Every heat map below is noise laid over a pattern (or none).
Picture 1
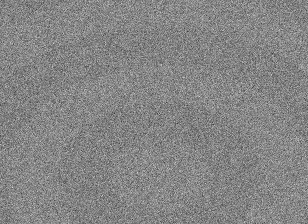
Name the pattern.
rings round one point
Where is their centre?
bottom middle
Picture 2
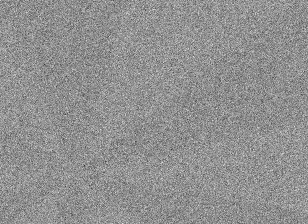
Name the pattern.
spokes from one point
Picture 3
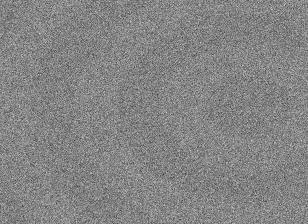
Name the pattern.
rings round one point
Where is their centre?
middle right
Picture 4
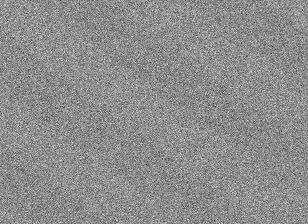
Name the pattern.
diagonal stripes
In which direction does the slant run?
top left to bottom right
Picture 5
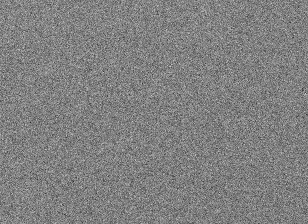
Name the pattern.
a smooth slope
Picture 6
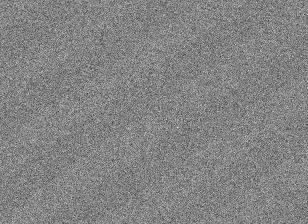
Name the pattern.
diagonal stripes
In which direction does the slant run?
bottom left to top right
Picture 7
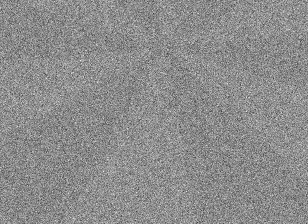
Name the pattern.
spokes from one point
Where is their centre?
top middle
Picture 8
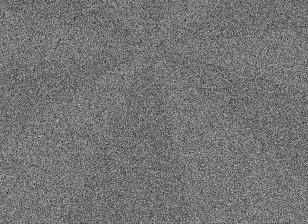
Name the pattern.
spokes from one point
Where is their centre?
top middle
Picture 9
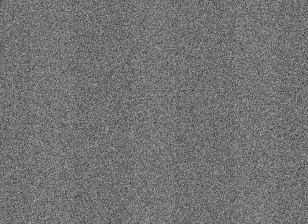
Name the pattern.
vertical stripes
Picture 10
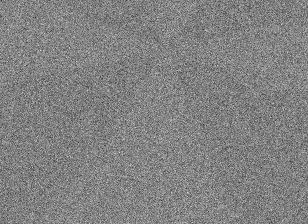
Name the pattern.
spokes from one point
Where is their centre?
top middle
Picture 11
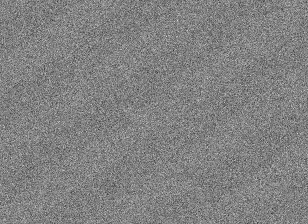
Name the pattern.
diagonal stripes
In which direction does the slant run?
bottom left to top right
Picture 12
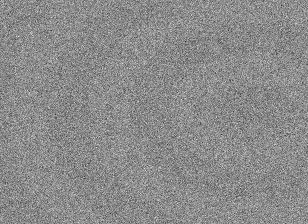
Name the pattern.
rings round one point
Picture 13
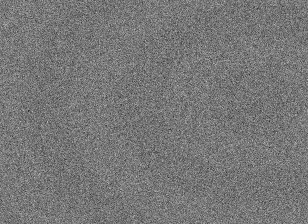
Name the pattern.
rings round one point
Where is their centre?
middle right
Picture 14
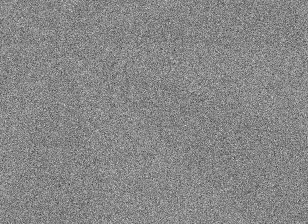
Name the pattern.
spokes from one point
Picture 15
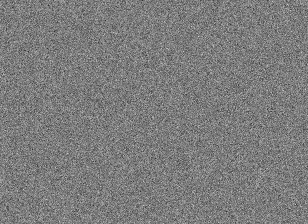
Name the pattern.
only noise
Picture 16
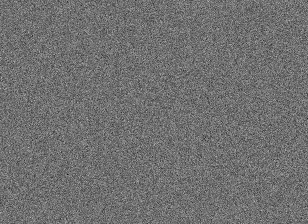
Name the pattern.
only noise
